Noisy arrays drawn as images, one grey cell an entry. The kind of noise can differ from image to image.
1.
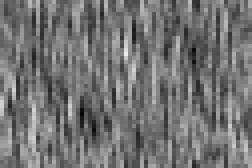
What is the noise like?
streaked along the columns
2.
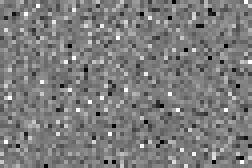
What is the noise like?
heavy tails
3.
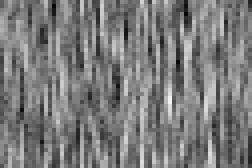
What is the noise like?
streaked along the columns
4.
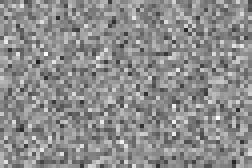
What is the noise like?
independent entries
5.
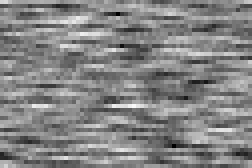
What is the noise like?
streaked along the rows
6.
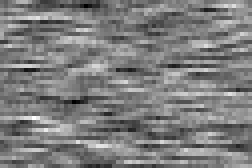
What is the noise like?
streaked along the rows
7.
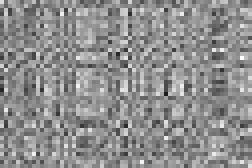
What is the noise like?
low rank plus noise
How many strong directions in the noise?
one
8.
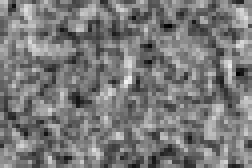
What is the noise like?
blotchy
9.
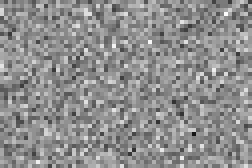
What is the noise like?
independent entries
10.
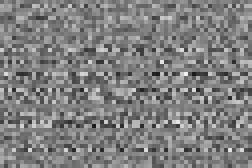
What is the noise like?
rows of uneven size
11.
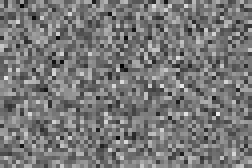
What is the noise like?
independent entries
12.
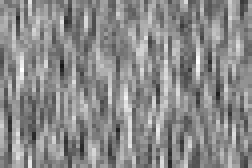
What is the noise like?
streaked along the columns
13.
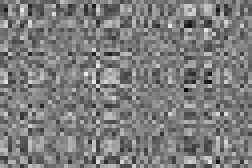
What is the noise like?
low rank plus noise
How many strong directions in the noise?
one
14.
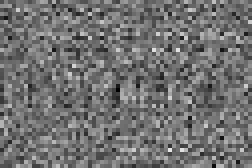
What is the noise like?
low rank plus noise
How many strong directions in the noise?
five to eight
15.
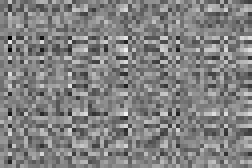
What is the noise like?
low rank plus noise
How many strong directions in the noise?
one
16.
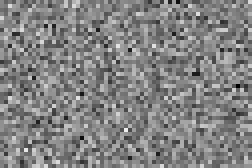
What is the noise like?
independent entries
